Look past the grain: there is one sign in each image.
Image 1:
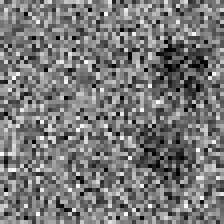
colon
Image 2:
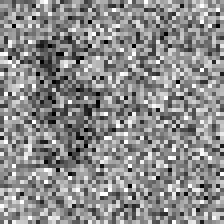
section sign
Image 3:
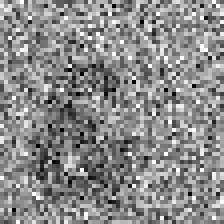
ampersand
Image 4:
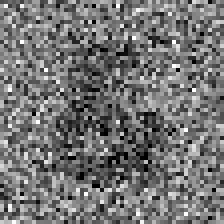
ampersand
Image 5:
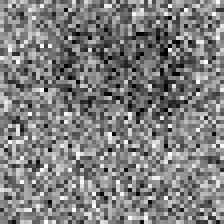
infinity sign
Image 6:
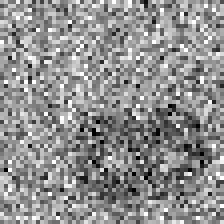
infinity sign
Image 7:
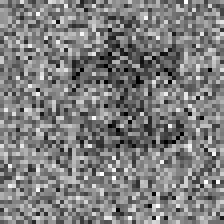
plus-minus sign
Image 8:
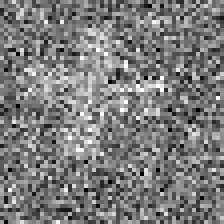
plus sign
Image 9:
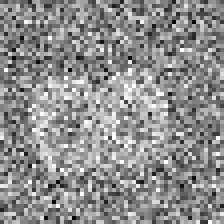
infinity sign
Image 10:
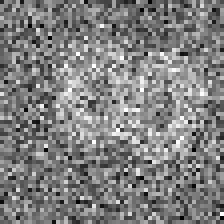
infinity sign
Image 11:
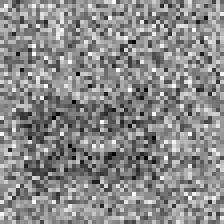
approximately sign
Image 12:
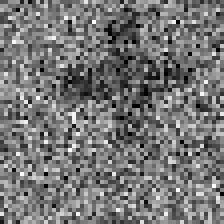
plus sign
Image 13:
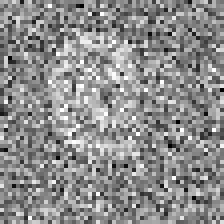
at sign
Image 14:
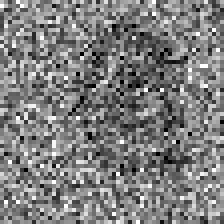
at sign
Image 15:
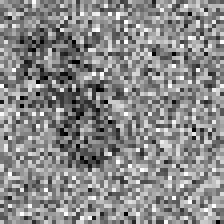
percent sign
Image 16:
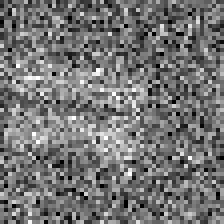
equals sign
